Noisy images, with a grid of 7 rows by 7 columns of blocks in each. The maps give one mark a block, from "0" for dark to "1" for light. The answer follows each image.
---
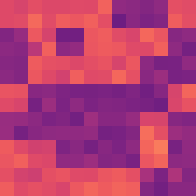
1111001
0101110
0111100
1000001
0000010
1100010
1111100
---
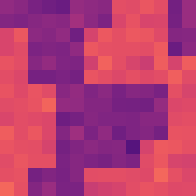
0000110
1001110
1001111
1100001
1100001
1100011
1001111
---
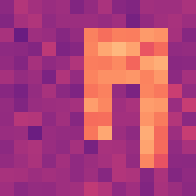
0000000
0001110
0001110
0001010
0001010
0000010
0000000
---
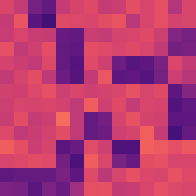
1011111
1101110
1101001
1111110
1110110
1101011
0001111
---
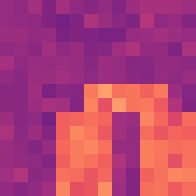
0000000
0000000
0000000
0001110
0011011
0011011
0011011
